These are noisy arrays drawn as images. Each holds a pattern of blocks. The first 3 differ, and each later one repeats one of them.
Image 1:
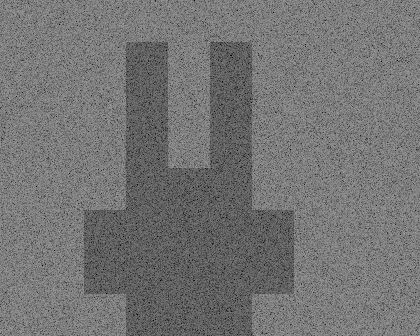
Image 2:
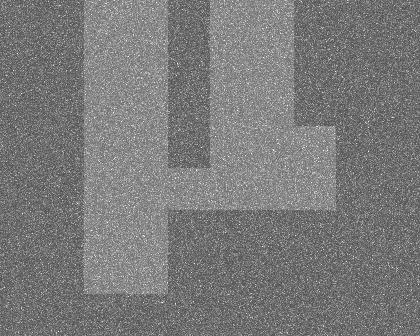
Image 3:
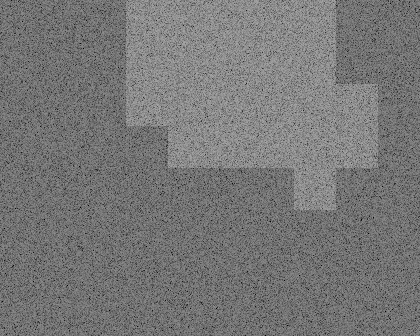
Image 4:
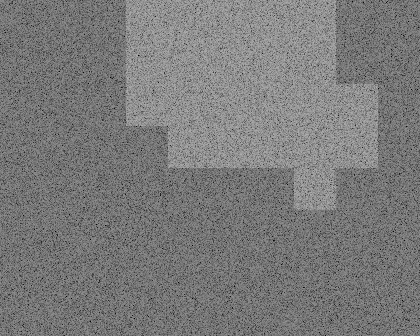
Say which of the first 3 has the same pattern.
3
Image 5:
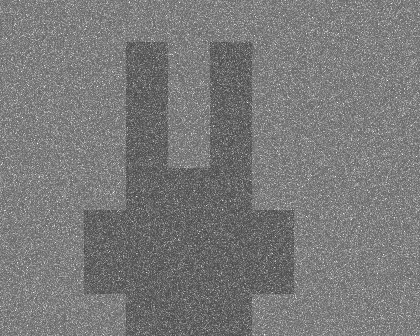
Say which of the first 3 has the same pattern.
1
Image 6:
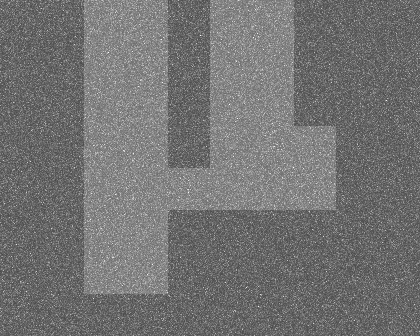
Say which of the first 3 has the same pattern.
2
